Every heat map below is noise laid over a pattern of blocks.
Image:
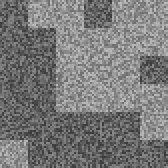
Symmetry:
mirrored about the diagonal from the bottom left
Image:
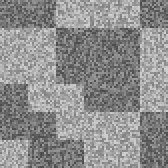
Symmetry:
mirrored about the diagonal from the bottom left
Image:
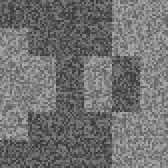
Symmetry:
top and bottom mirror each other
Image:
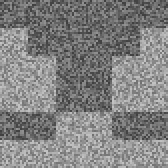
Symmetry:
left and right mirror each other
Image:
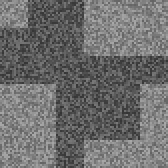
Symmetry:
mirrored about the diagonal from the top left
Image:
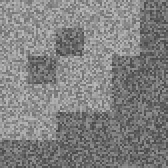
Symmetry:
mirrored about the diagonal from the top left
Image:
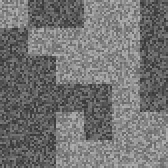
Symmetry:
no symmetry
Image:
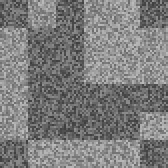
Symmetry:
mirrored about the diagonal from the bottom left
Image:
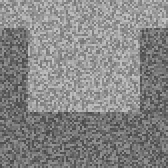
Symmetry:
left and right mirror each other
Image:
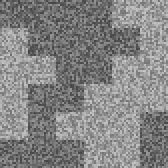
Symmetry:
no symmetry
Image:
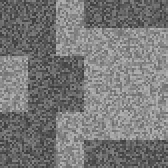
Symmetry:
top and bottom mirror each other
